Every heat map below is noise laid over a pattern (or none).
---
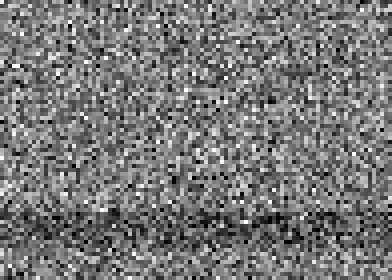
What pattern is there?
one band of rows
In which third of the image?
bottom
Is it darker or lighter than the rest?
darker
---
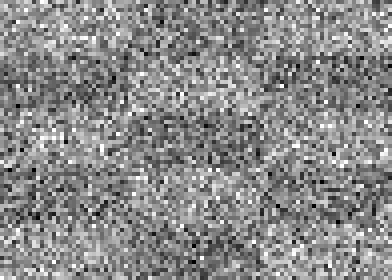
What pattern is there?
a checkerboard
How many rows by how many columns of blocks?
5 by 3
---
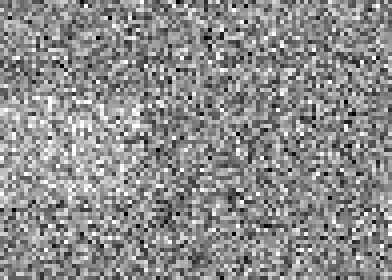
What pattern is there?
one block
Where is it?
middle left
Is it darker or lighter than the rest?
lighter
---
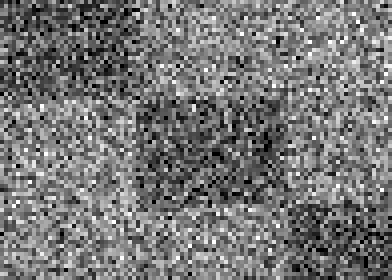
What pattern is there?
blocks along the diagonal
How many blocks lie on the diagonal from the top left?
3
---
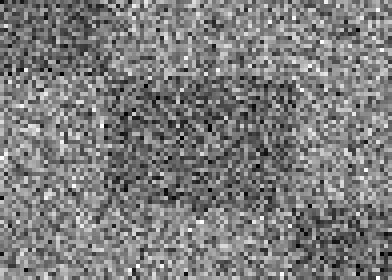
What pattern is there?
blocks along the diagonal
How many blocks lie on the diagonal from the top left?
3
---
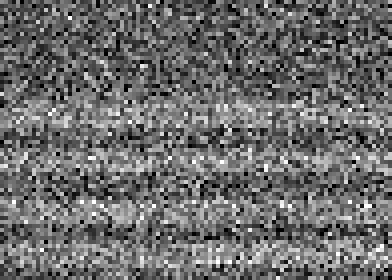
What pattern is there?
bands of rows
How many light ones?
4
